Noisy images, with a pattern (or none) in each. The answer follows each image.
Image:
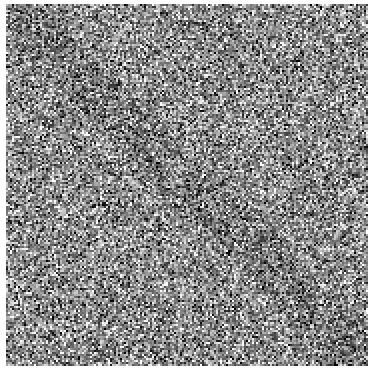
a diagonal band
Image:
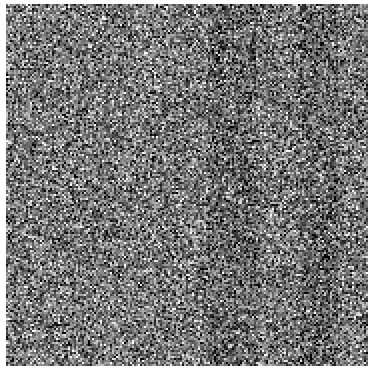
bands of columns
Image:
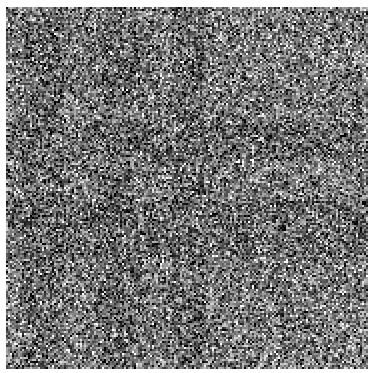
bands of rows crossing bands of columns
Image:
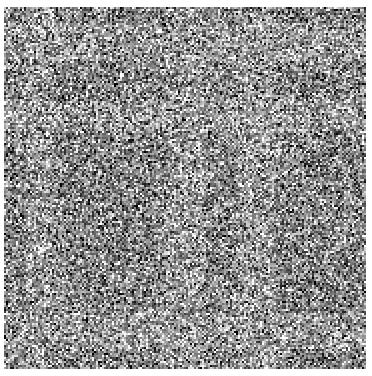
bands of rows crossing bands of columns
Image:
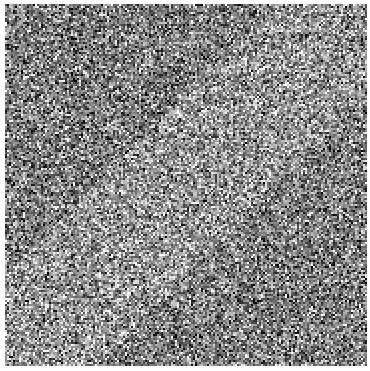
a diagonal band
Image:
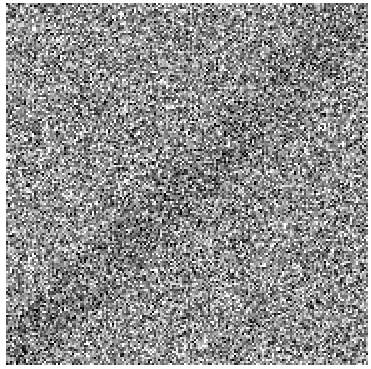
a diagonal band
